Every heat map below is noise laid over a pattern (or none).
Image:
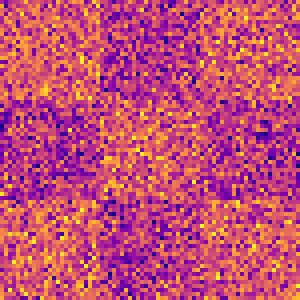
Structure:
a checkerboard
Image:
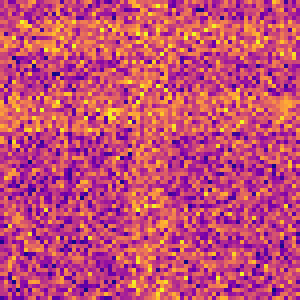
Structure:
bands of rows crossing bands of columns
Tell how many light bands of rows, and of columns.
2 and 1
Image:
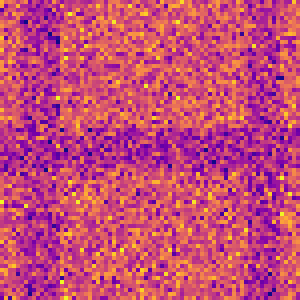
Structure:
bands of rows crossing bands of columns
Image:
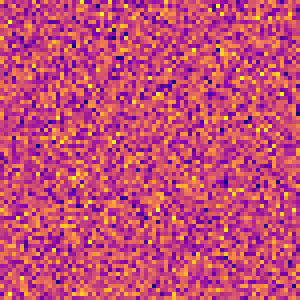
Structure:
only noise
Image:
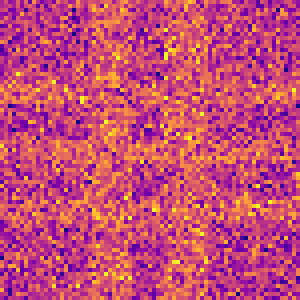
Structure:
bands of rows crossing bands of columns
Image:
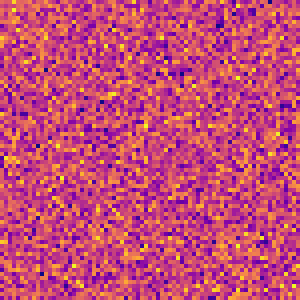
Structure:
only noise
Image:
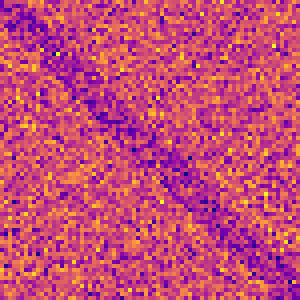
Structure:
a diagonal band
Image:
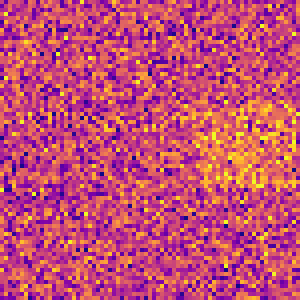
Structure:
one block
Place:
middle right
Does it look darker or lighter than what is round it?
lighter
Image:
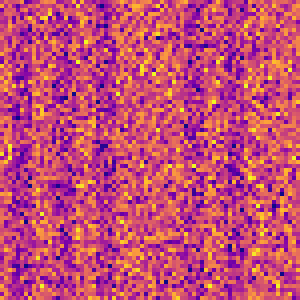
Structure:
bands of columns
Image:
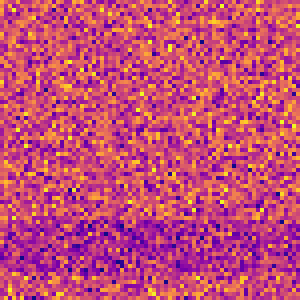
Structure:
one band of rows
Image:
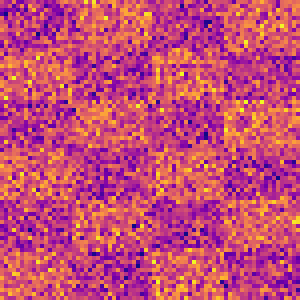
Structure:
a checkerboard
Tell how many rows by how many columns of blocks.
6 by 4
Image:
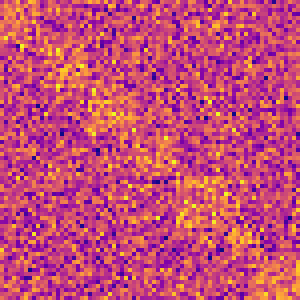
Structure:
blocks along the diagonal
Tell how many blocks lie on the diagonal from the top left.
7
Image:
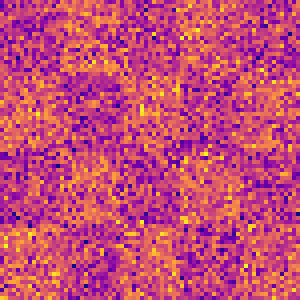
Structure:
a checkerboard
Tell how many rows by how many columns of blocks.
4 by 5
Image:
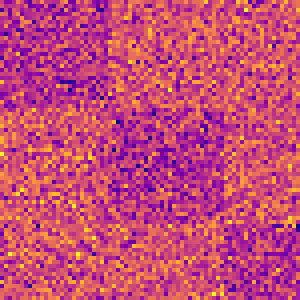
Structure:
blocks along the diagonal
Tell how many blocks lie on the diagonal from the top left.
3
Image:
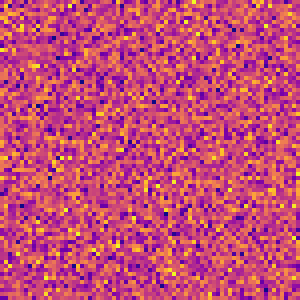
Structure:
only noise
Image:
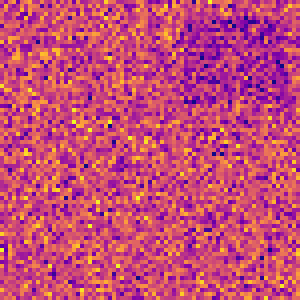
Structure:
one block
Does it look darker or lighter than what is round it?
darker
